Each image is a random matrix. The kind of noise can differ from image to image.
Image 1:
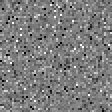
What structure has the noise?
heavy tails
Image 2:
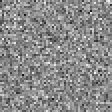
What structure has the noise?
independent entries
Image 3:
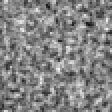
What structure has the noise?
blotchy
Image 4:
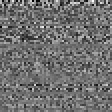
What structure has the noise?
rows of uneven size
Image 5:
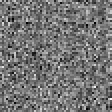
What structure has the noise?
low rank plus noise
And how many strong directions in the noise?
five to eight
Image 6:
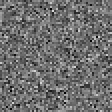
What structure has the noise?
independent entries
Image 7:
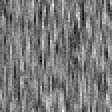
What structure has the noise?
streaked along the columns
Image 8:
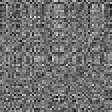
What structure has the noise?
low rank plus noise
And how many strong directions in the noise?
two
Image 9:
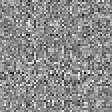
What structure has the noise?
low rank plus noise
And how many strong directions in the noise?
three or four
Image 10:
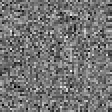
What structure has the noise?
low rank plus noise
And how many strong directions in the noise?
five to eight
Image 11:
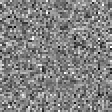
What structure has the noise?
low rank plus noise
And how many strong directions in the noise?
five to eight
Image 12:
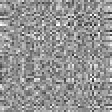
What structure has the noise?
low rank plus noise
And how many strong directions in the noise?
two
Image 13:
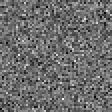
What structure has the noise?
independent entries
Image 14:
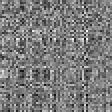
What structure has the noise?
low rank plus noise
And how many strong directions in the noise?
two
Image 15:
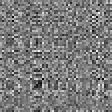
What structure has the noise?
low rank plus noise
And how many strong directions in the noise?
two
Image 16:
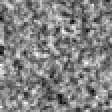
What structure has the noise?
blotchy
